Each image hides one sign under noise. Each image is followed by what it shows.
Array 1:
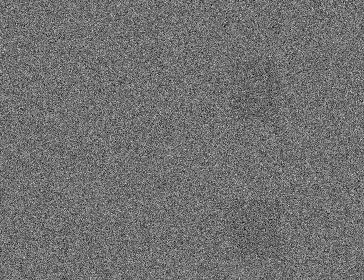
colon
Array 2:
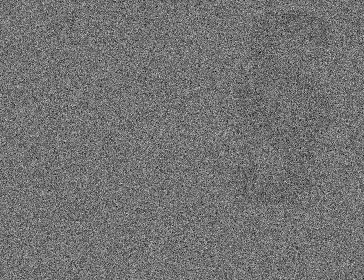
section sign
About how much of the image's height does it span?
two thirds
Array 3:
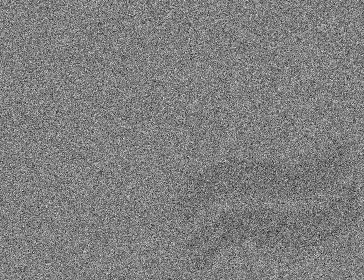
approximately sign
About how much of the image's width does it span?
half
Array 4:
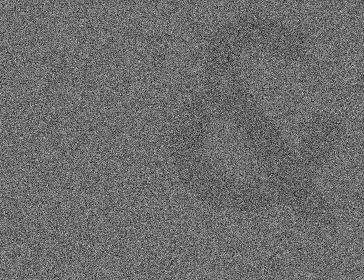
ampersand
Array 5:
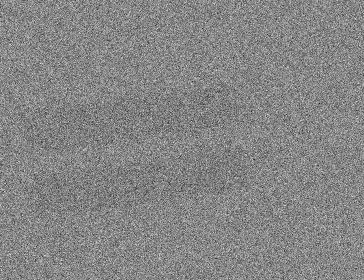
equals sign
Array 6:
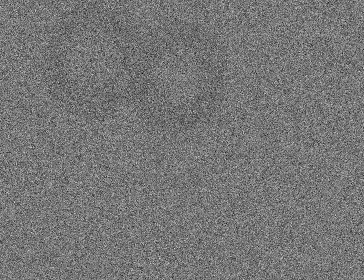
infinity sign
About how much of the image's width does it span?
half
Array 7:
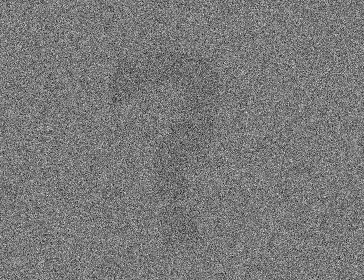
question mark
